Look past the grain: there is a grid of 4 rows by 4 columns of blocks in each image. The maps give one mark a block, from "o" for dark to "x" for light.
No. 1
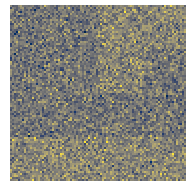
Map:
o o x x
o o x o
o o o o
x x x x
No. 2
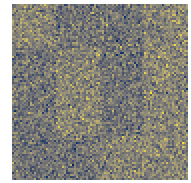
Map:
x o o x
o x o x
o x o x
o o x x
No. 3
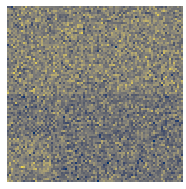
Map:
x x x x
x x x x
o o o o
x o o o
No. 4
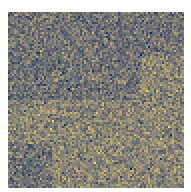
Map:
o o o o
o o o x
x x x x
o x x x
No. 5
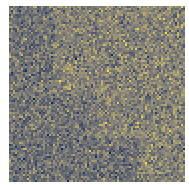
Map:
o x x x
o x x x
o o x x
o o o x
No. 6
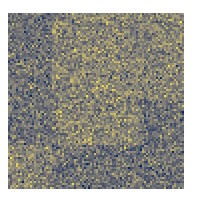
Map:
o x x x
o x x x
o x x o
x o o o
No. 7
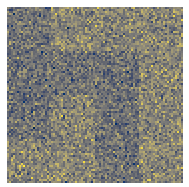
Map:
o x x x
o o o x
o x o x
x x o x
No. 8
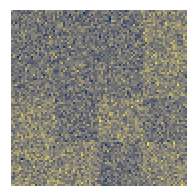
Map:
o o o x
o o o x
x o x o
x x o x
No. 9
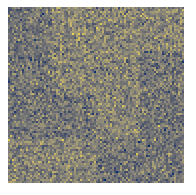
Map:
o x x x
o x x o
o o x o
x x o o
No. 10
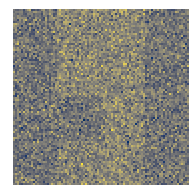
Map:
o x x o
o x x o
o o x o
o x x o
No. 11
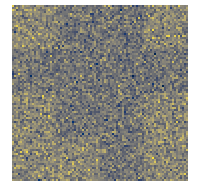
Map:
x o o x
o o o o
x o o x
x x o x
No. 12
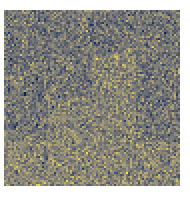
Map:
o o o o
o o x o
o x x o
x x x x
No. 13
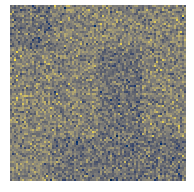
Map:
o x x x
x x o x
x x o x
x o o o
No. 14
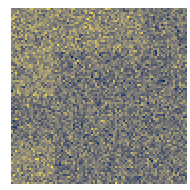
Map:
x x x o
x o o o
o o o o
x o o o
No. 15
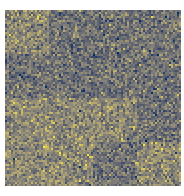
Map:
x o o o
o o o o
x x x o
x x o x
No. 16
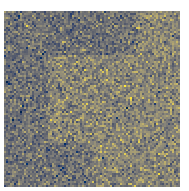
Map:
o o o x
o x x x
o x x x
o o x x
